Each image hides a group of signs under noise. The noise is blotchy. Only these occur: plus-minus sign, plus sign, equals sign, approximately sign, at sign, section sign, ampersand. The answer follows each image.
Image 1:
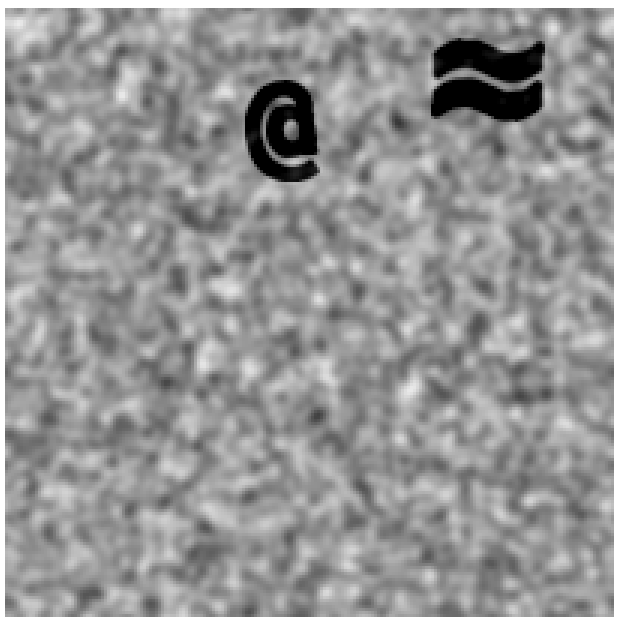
top middle: at sign; top right: approximately sign
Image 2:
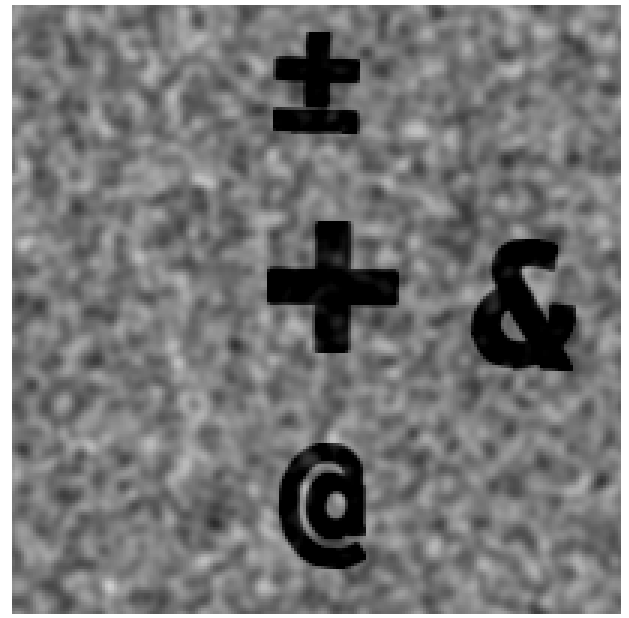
top middle: plus-minus sign; centre: plus sign; middle right: ampersand; bottom middle: at sign
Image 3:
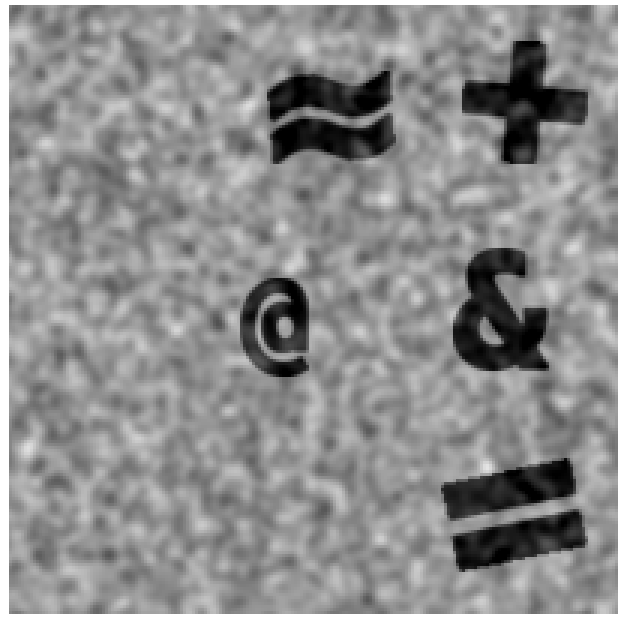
top middle: approximately sign; top right: plus sign; centre: at sign; middle right: ampersand; bottom right: equals sign
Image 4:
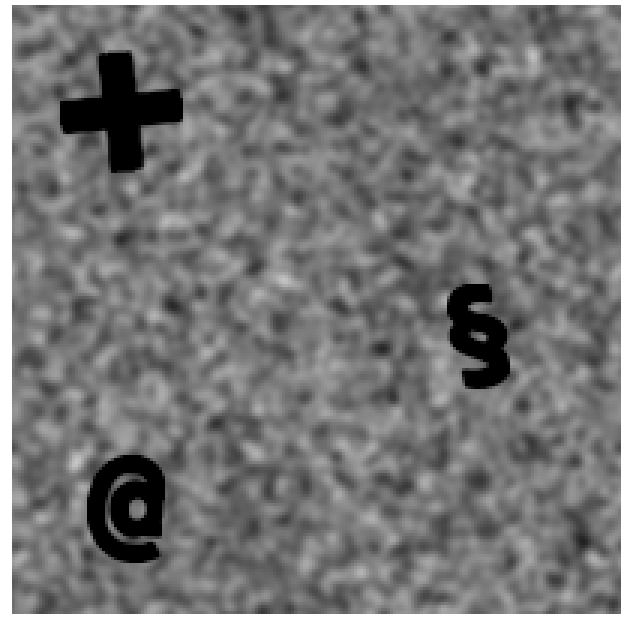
top left: plus sign; middle right: section sign; bottom left: at sign
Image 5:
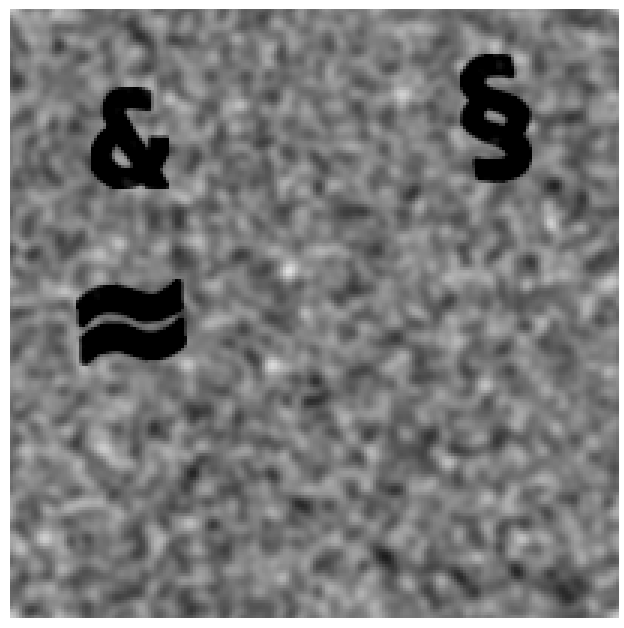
top left: ampersand; top right: section sign; middle left: approximately sign
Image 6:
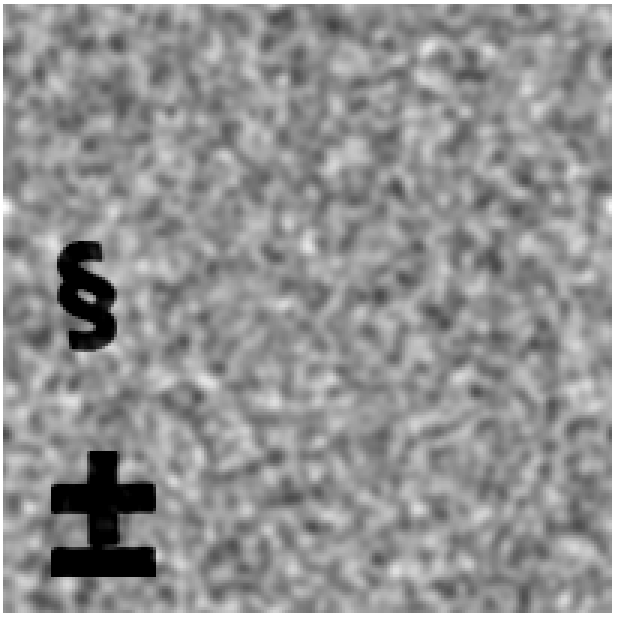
middle left: section sign; bottom left: plus-minus sign
